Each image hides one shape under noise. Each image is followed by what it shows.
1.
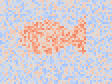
fish
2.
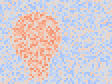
light bulb
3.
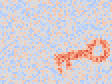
key
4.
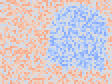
ghost
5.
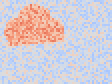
cloud
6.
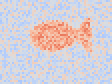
fish
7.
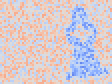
chess bishop
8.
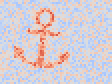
anchor
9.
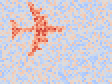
airplane
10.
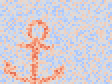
anchor
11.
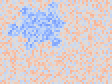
turtle
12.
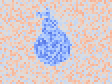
pear
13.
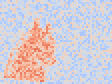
chess knight
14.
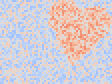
heart
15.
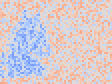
chess knight
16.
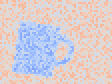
cup
